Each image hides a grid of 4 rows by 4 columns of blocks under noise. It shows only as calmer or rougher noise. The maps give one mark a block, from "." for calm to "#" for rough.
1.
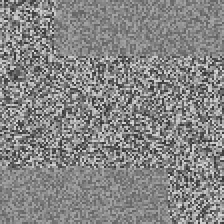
# . . .
# # # #
# # # #
. . . #
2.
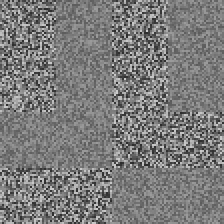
# . # .
# . # .
. . # #
# # . .
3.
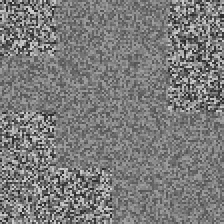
# . . #
. . . #
# . . .
# # . .
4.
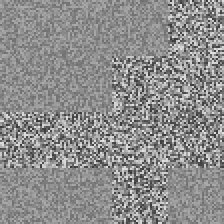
. . . #
. . # #
# # # #
. . # .
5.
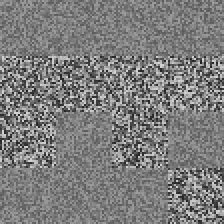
. . . .
# # # #
# . # .
. . . #
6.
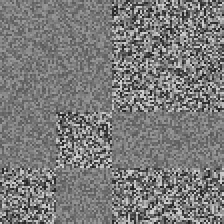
. . # #
. . # #
. # . .
# . # #
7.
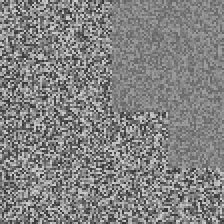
# # . .
# # . .
# # # .
# # # #
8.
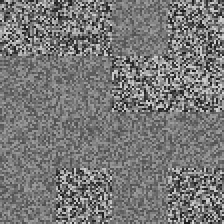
# # . #
. . # #
. . . .
. # . #
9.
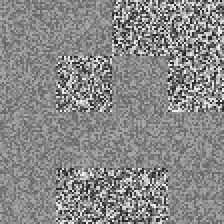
. . # #
. # . #
. . . .
. # # .
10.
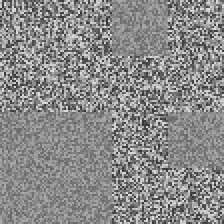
# # . #
# # # #
. . # .
. . # #
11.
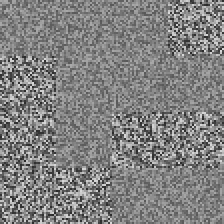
. . . #
# . . .
# . # #
# # . .
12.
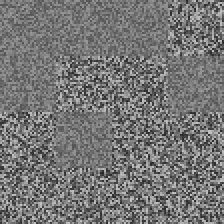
. . . #
. # # .
# . # #
# # # #
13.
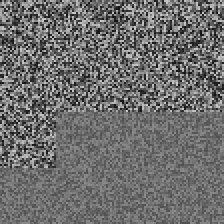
# # # #
# # # #
# . . .
. . . .
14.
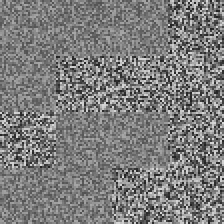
. . . #
. # # #
# . . #
. . # #
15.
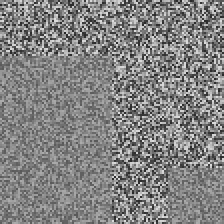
# # # #
. . # #
. . # #
. . # .
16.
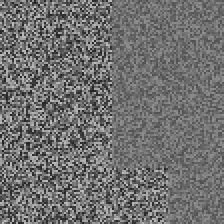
# # . .
# # . .
# # . .
# # # .
